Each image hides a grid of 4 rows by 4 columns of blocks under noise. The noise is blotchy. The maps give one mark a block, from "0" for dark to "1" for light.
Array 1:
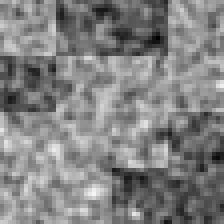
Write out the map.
1001
0111
1110
1100
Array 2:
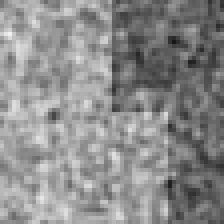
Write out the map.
1100
1100
1110
1110
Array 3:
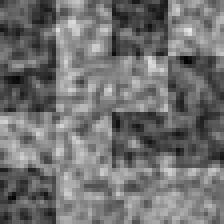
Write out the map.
0101
0110
1100
0111
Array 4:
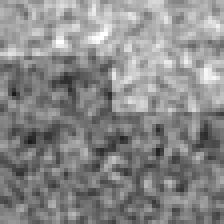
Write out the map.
1111
0011
0000
0000
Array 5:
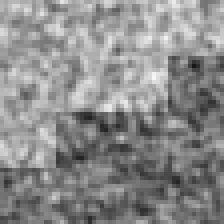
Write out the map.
1111
1110
1000
0000
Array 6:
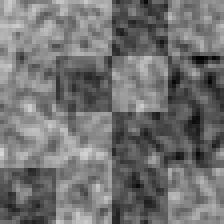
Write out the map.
1101
1010
1100
0101
